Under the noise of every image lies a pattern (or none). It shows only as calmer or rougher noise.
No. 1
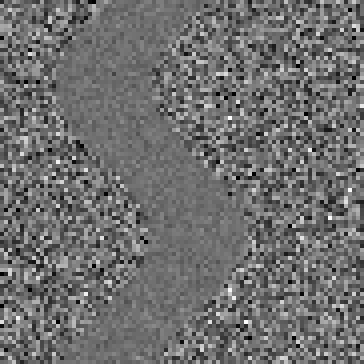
a wavy band
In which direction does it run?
top to bottom
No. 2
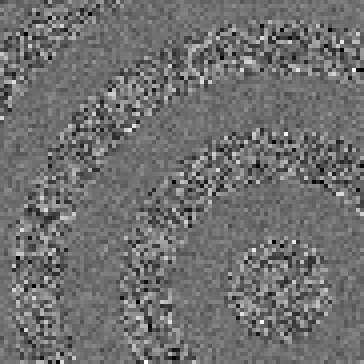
rings round one point
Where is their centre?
bottom right
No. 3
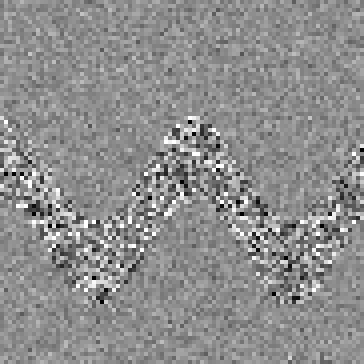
a wavy band
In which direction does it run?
left to right
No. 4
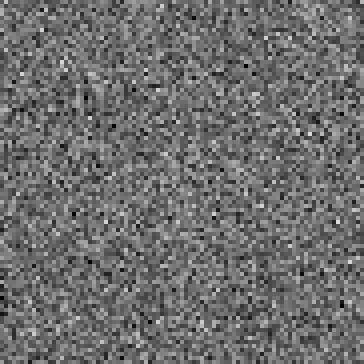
only noise
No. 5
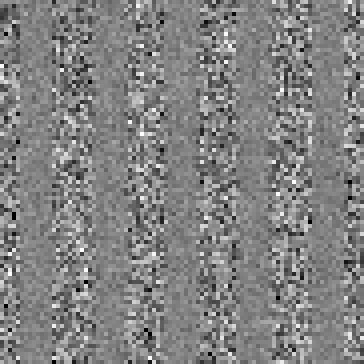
vertical stripes
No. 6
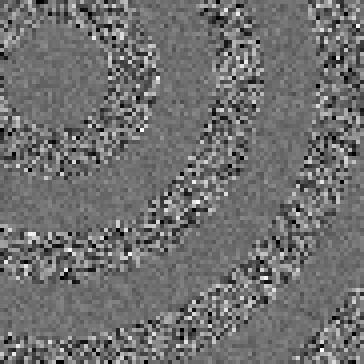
rings round one point
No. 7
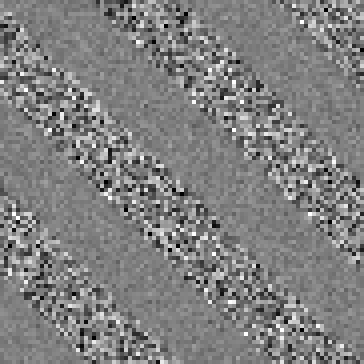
diagonal stripes
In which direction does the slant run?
top left to bottom right
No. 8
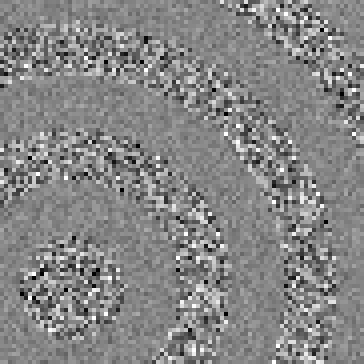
rings round one point
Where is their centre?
bottom left
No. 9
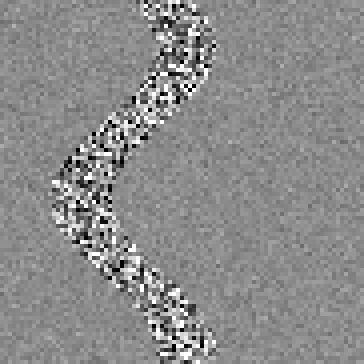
a wavy band
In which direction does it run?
top to bottom
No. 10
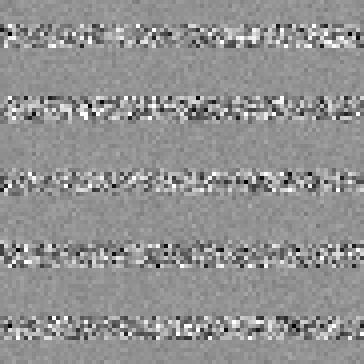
horizontal stripes
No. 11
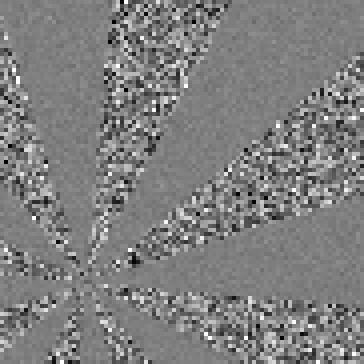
spokes from one point
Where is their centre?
bottom left
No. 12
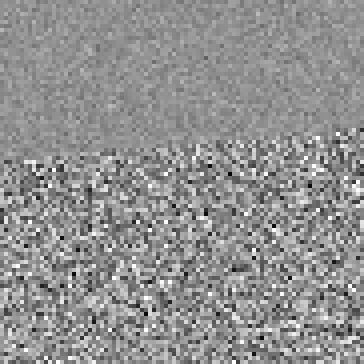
a sharp edge
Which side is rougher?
bottom
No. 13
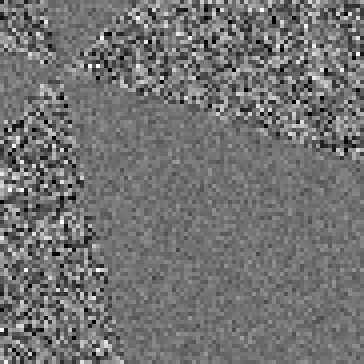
spokes from one point
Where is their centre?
top left
